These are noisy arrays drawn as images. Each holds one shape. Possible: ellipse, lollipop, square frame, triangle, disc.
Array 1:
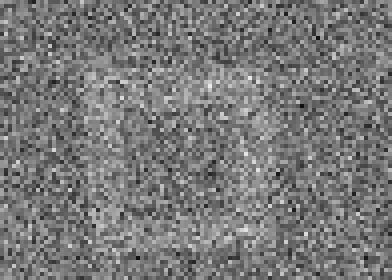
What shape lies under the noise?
square frame
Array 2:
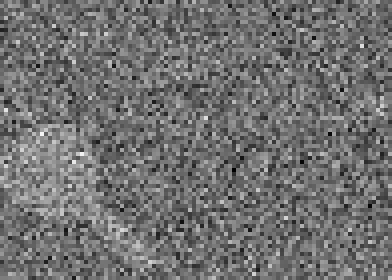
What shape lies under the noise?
lollipop
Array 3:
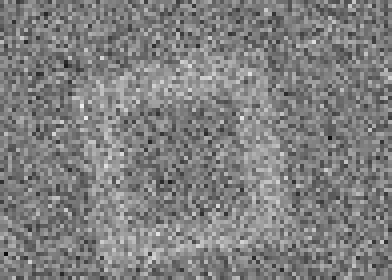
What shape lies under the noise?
square frame
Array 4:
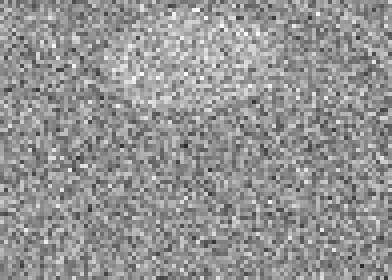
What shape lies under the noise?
ellipse
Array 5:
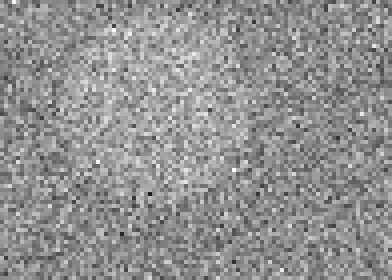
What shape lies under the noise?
disc
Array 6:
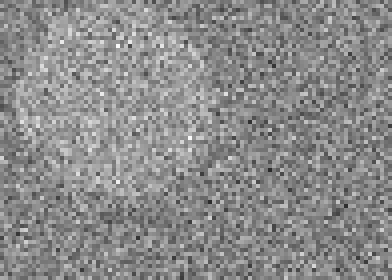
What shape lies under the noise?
disc
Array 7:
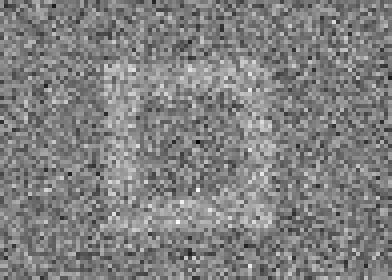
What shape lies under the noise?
square frame
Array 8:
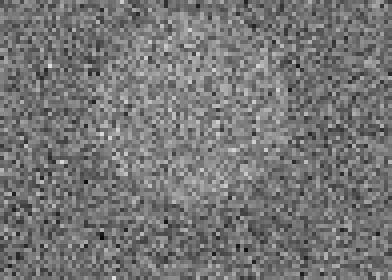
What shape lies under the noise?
disc
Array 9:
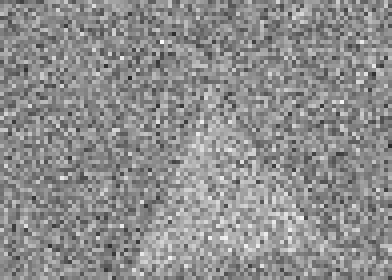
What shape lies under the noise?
triangle
